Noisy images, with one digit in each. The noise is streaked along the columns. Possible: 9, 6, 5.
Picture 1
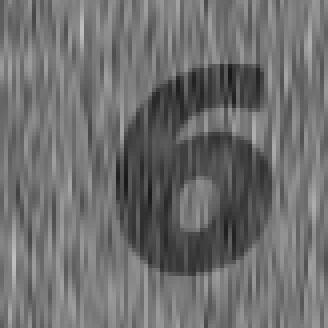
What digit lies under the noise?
6
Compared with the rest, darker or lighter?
darker
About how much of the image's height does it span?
two thirds
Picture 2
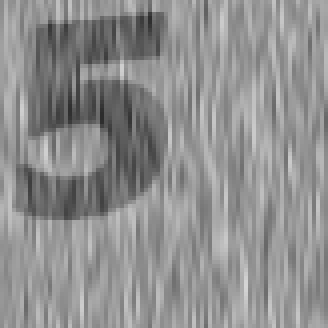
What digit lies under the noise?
5
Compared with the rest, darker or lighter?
darker
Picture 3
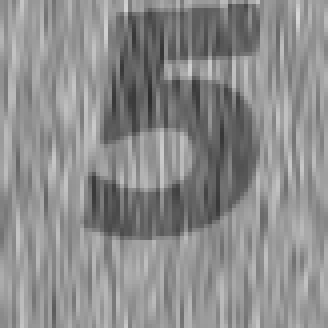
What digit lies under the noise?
5
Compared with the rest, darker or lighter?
darker
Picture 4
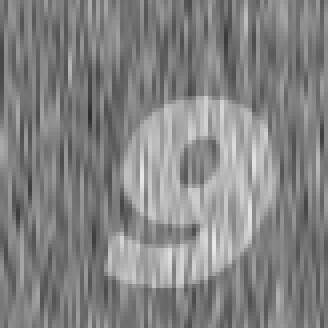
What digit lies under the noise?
9
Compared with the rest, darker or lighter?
lighter
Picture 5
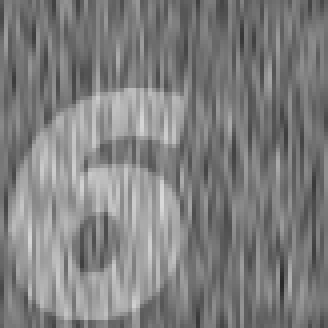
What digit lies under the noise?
6
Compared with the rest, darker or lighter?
lighter
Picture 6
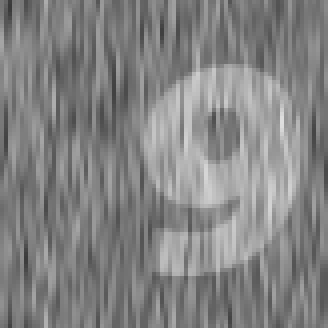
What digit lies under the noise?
9
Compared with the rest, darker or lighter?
lighter
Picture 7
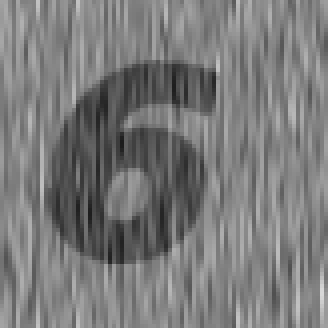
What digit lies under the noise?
6
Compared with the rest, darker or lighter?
darker
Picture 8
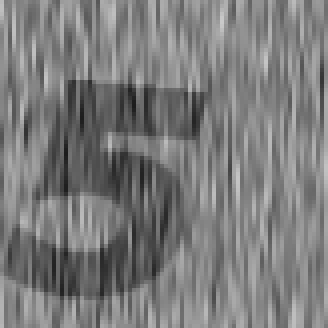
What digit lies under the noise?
5
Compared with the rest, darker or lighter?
darker
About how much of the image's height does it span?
two thirds
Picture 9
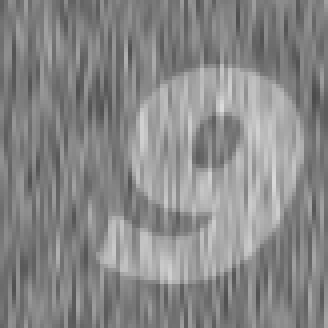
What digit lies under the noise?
9
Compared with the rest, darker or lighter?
lighter
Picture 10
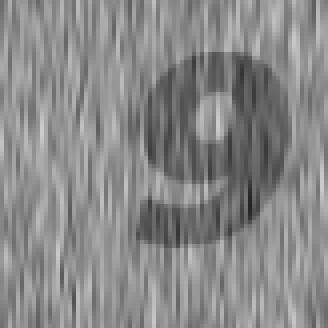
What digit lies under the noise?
9
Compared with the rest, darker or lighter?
darker
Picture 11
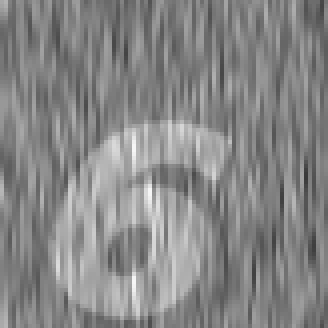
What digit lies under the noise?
6
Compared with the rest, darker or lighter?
lighter
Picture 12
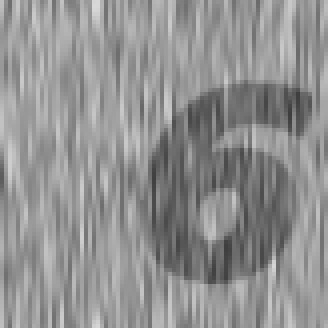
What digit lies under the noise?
6
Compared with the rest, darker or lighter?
darker
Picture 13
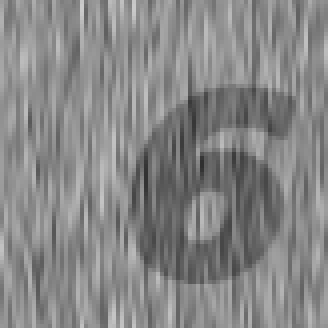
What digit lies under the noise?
6
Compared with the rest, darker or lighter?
darker
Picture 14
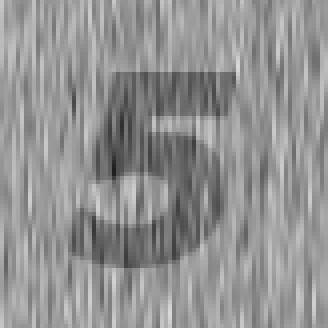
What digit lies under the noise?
5
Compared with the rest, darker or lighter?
darker
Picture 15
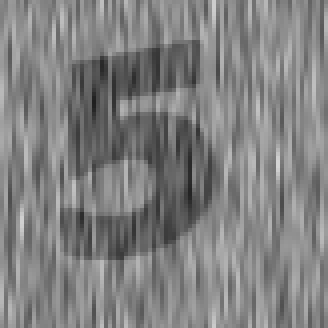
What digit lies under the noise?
5
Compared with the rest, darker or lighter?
darker
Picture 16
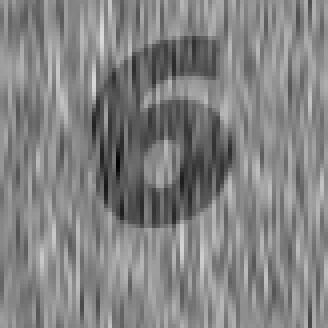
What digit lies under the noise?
6
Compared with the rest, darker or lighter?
darker
